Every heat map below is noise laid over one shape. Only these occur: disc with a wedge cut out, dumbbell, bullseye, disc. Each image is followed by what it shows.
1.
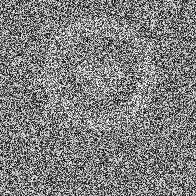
bullseye
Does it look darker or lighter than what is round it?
lighter
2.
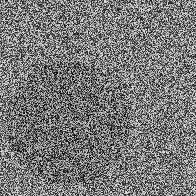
disc
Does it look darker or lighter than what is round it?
darker
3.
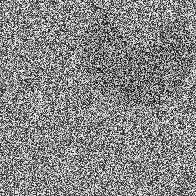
disc with a wedge cut out
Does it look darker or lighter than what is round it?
darker
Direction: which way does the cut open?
up
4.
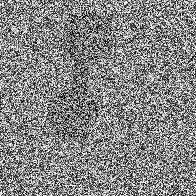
dumbbell
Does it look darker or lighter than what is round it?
darker
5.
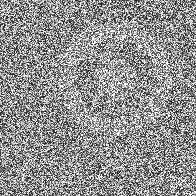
bullseye
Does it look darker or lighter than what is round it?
lighter
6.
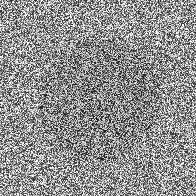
disc
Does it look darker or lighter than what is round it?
darker
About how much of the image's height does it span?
two thirds
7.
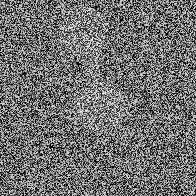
dumbbell
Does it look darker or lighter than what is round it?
lighter
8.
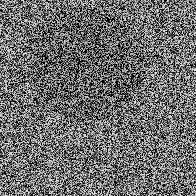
disc
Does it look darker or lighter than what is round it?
darker
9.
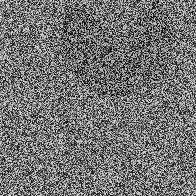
disc with a wedge cut out
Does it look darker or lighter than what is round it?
darker
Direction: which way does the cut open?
up
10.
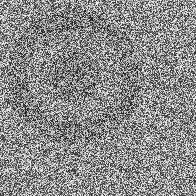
bullseye
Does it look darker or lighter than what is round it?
darker
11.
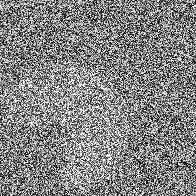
disc with a wedge cut out
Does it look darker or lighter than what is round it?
lighter
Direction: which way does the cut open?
down and left
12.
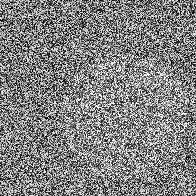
disc
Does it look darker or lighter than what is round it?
lighter
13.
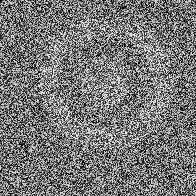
bullseye
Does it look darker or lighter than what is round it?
lighter
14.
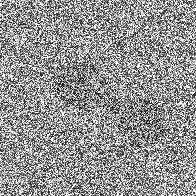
dumbbell
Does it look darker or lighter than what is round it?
darker
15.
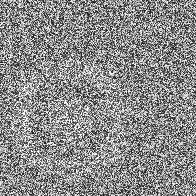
bullseye
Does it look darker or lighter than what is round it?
lighter
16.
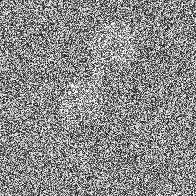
dumbbell
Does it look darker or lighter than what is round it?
lighter
